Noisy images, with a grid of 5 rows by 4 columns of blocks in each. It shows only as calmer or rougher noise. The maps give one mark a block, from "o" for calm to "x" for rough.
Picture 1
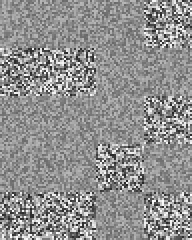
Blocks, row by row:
o o o x
x x o o
o o o x
o o x o
x x o x
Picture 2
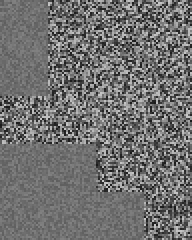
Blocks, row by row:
o x x x
o x x x
x x x x
o o x x
o o o x
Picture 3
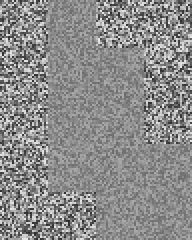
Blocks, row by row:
x o x x
x o o x
x o o x
x o o o
x x o o
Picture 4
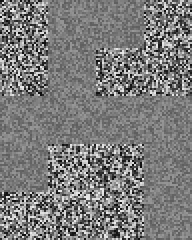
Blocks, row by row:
x o o x
x o x x
o o o o
o x x o
x x x o
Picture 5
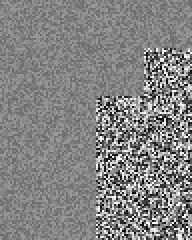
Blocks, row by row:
o o o o
o o o x
o o x x
o o x x
o o x x
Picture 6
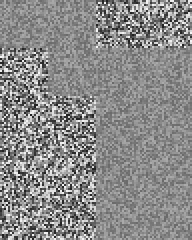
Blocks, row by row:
o o x x
x o o o
x x o o
x x o o
x x o o
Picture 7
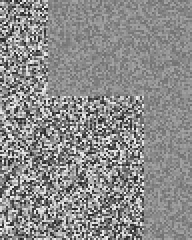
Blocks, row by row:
x o o o
x o o o
x x x o
x x x o
x x x o
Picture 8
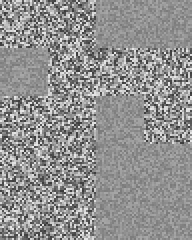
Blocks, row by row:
x x o o
o x x x
x x o x
x x o o
x x o o
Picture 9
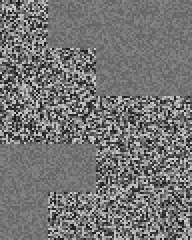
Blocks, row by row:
x o o o
x x o o
x x x x
o o x x
o x x x
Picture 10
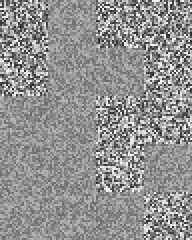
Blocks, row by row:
x o x x
x o o x
o o x x
o o x o
o o o x
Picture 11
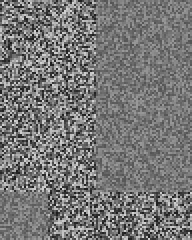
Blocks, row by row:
x x o o
x x o o
x x o o
x x o o
o x x x
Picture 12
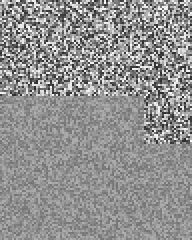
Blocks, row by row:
x x x x
x x x x
o o o x
o o o o
o o o o
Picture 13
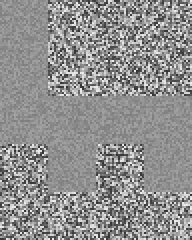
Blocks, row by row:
o x x x
o x x x
o o o o
x o x o
x x x x
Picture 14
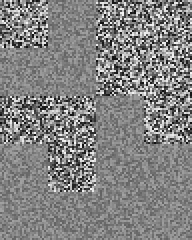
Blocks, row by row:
x o x x
o o x x
x x o x
o x o o
o o o o
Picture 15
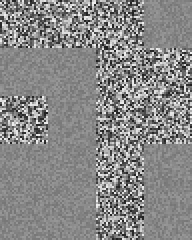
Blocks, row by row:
x x x o
o o x x
x o x x
o o x o
o o x o
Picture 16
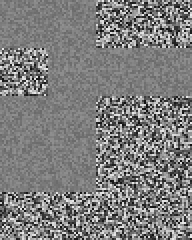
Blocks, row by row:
o o x x
x o o o
o o x x
o o x x
x x x x
